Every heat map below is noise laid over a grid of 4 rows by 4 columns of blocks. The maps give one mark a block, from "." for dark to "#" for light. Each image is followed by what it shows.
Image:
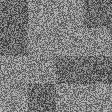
. # # .
. # # #
# # . .
# . # #
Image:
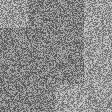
# . . #
. . . #
. . . #
. . # #
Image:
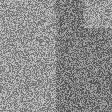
# # . #
# # . .
# # . .
# # . .
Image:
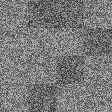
# . . #
# # # .
# # . #
# . # #
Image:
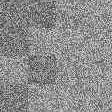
. . # #
. # # #
# . # #
. # # #
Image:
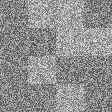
. # # .
. . # #
. # . .
. . # .
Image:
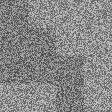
. # # #
. . # #
. . . #
# # . #
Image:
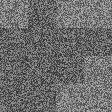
# . # #
. . . .
. . . #
. . # #
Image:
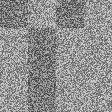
. # . #
# . # #
# . # #
# . # #
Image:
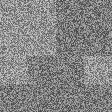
# # . .
# # . .
# . . #
. . . .
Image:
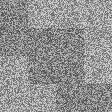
. # # #
. . . #
# . . #
# # . .
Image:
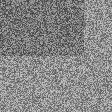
. . . #
. . . #
# # # #
# # # #
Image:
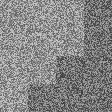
# # # .
# # # .
# # . .
# . . .
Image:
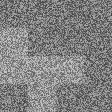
. . . .
# . . .
# # # .
. # . .
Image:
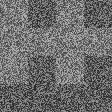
# . # .
# # # #
# . # .
. . . .
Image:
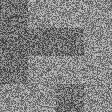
. # # #
. . . #
. # # #
# # . #
